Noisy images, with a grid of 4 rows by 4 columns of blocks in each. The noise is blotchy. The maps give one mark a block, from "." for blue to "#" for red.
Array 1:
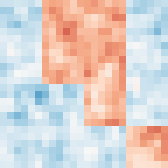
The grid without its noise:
. # # .
. # # .
. . # .
. . . #
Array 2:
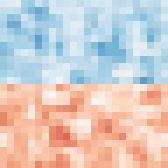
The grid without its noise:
. . . .
. . . .
# # # #
# # # #
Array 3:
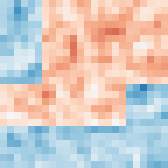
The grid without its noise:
. # # #
. # # #
# # # .
. . . .
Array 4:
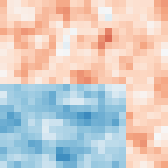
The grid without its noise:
# # # #
# # # #
. . . #
. . . #
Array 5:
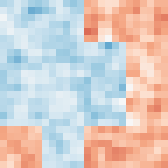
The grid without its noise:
. . # #
. . . #
. . . #
# . # #
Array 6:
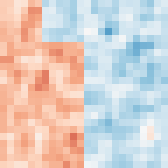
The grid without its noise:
# . . .
# # . .
# # . .
# # . .
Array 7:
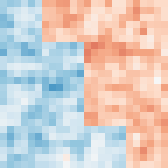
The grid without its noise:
. # # #
. . # #
. . # #
. . . #
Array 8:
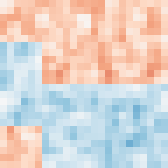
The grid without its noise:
# # # #
. # # #
. . . .
# . . .
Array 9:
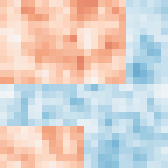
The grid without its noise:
# # # .
# # # .
. . . .
# # . .
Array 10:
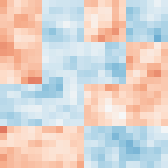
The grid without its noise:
# . # .
# . . #
. . # #
# # . .
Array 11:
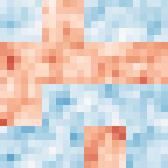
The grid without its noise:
. # . .
# # # #
# . . .
. . # .
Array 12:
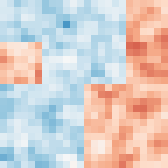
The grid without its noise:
. . . #
# . . #
. . # #
. . # #
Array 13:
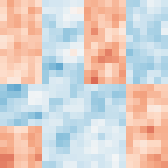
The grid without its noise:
# . # .
# . # .
. . . #
# . . #
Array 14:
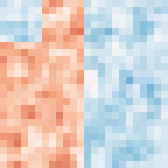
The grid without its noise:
. # . .
# # . .
# # . .
# # . .
